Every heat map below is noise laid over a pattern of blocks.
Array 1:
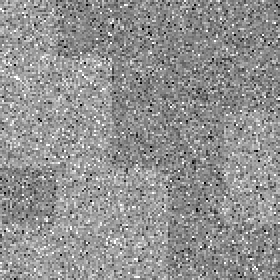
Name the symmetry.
no symmetry
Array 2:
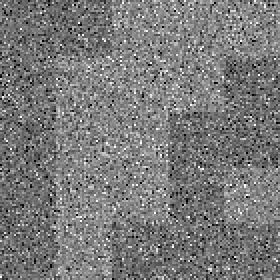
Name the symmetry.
no symmetry
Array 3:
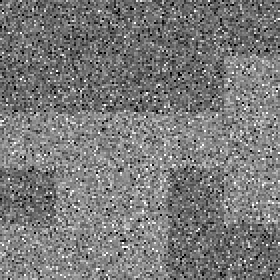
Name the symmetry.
no symmetry
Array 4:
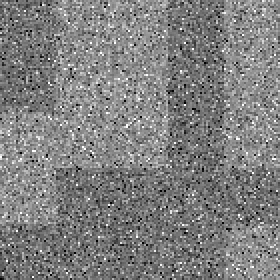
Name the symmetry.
no symmetry
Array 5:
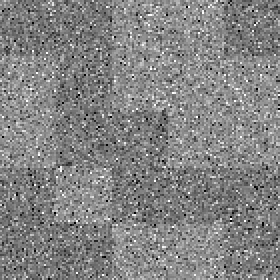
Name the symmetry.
mirrored about the diagonal from the bottom left
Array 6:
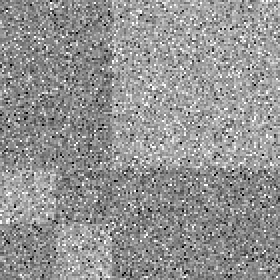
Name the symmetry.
mirrored about the diagonal from the bottom left
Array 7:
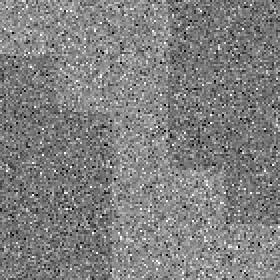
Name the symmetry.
the same after a half turn
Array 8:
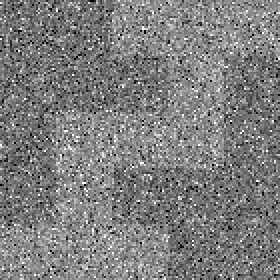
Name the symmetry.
the same after a half turn
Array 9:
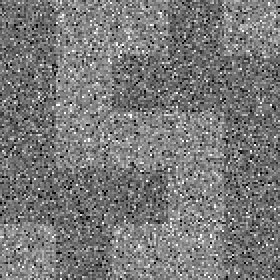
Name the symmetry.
the same after a half turn
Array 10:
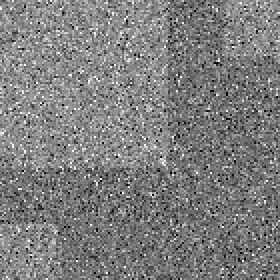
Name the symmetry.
mirrored about the diagonal from the top left
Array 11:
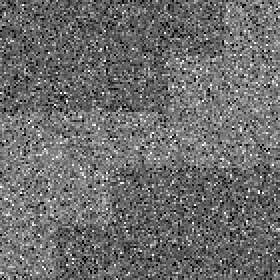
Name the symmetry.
the same after a half turn
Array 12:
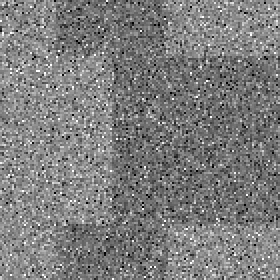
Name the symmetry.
top and bottom mirror each other
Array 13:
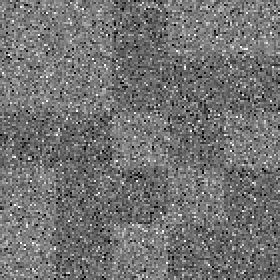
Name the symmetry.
mirrored about the diagonal from the top left
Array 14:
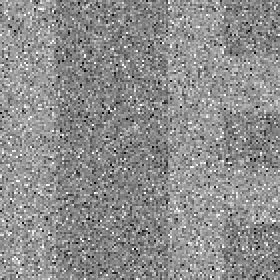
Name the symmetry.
top and bottom mirror each other
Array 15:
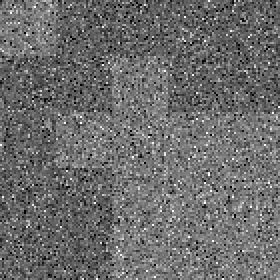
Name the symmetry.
mirrored about the diagonal from the top left
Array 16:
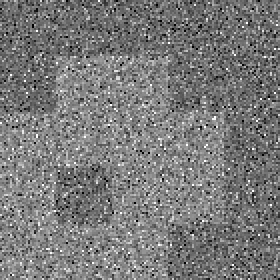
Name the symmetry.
mirrored about the diagonal from the bottom left
